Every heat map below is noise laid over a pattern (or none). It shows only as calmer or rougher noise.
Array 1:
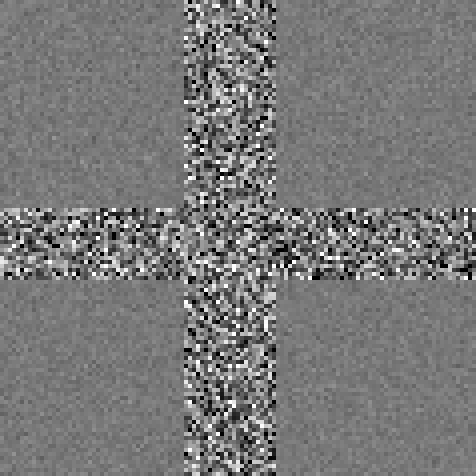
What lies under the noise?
bands of rows crossing bands of columns
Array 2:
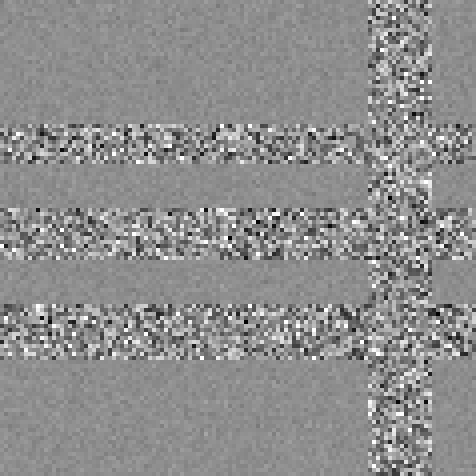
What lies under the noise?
bands of rows crossing bands of columns
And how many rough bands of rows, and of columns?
3 and 1
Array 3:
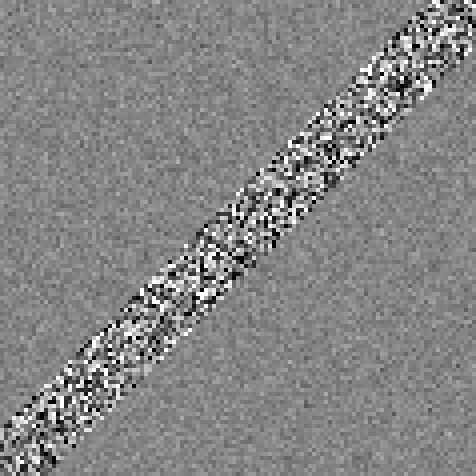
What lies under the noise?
a diagonal band
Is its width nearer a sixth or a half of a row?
a sixth
